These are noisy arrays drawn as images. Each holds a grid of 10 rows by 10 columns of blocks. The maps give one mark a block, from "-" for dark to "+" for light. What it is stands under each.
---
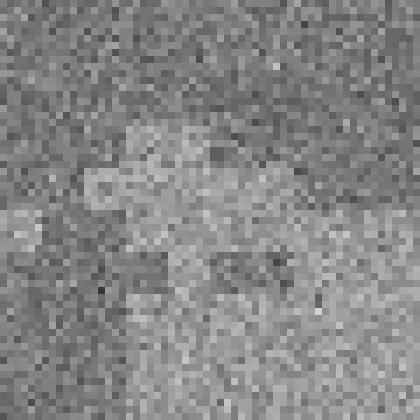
----------
----------
----------
---++-----
--+++++---
+--+++++++
----+--+++
---+++++++
---+++++++
---+++++++
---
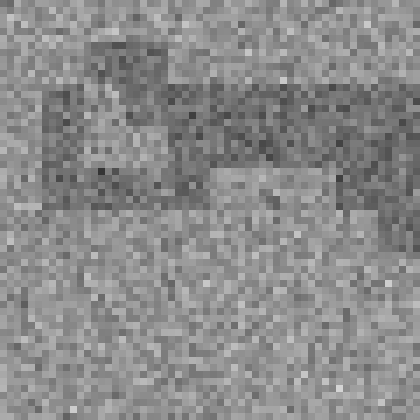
++++++++++
++--++++++
+-+-------
+-++------
+----+++--
+++++++++-
++++++++++
++++++++++
++++++++++
++++++++++
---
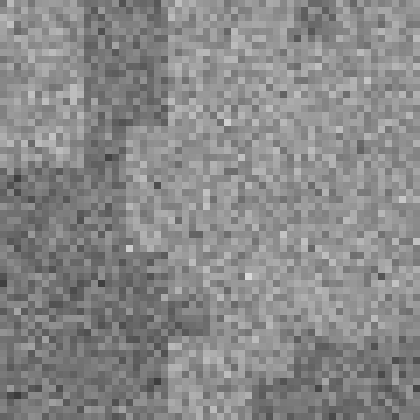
++--+++-++
++--++++++
++--++++++
++-+++++++
---+++++++
---+++++++
----++++++
-----+++++
----+++---
----++----
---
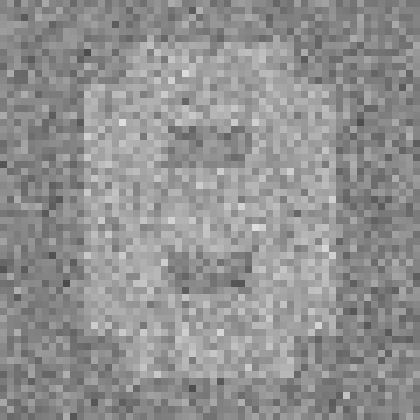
----------
---++++---
--++++++--
--++--++--
--++++++--
--++++++--
--++--++--
--++++++--
---++++---
----------
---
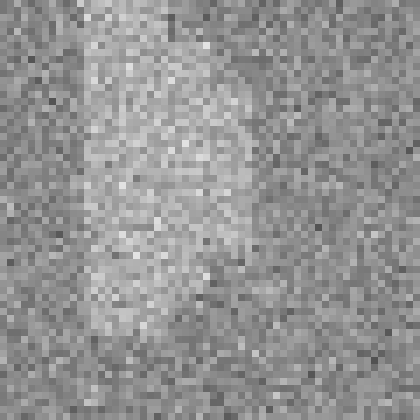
--++------
--+++-----
--++++----
--++++----
--++++----
--++++----
--+++-----
--++------
----------
----------
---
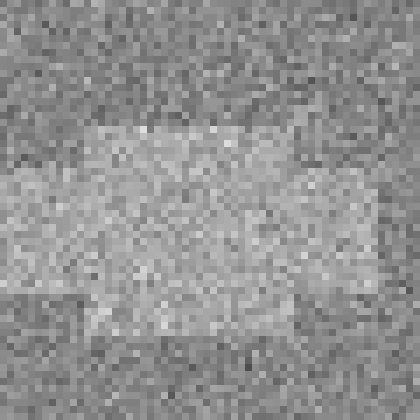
----------
----------
----------
--+++++---
+++++++++-
+++++++++-
+++++++++-
--+++++---
----------
----------
